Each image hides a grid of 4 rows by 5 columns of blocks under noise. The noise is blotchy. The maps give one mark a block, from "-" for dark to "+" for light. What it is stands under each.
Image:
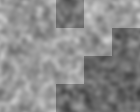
++-++
++++-
+++--
++---
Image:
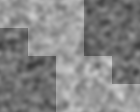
+++--
-++--
--++-
--+++
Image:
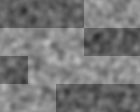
---++
+++--
-++++
++---
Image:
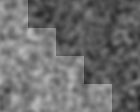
+----
++---
+++--
++++-
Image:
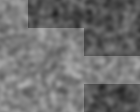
+----
+++--
+++++
+++--
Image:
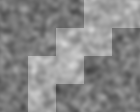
---++
--++-
-++--
-+---
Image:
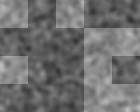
+-+--
---++
+--+-
---++
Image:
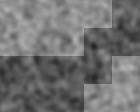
++++-
+++--
----+
---++
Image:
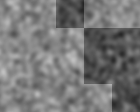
++-++
+++--
+++--
++++-
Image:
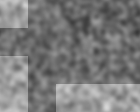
+----
-----
+----
+-+++
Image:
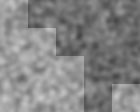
+----
++---
+++--
+++-+
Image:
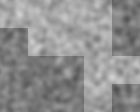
++++-
-+++-
---++
---+-
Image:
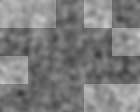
++-+-
----+
+----
---++
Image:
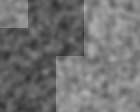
+--++
---++
--+++
--+++
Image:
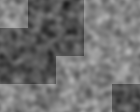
+--++
---++
--+++
++++-
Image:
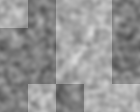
+-++-
--++-
--++-
-+-++
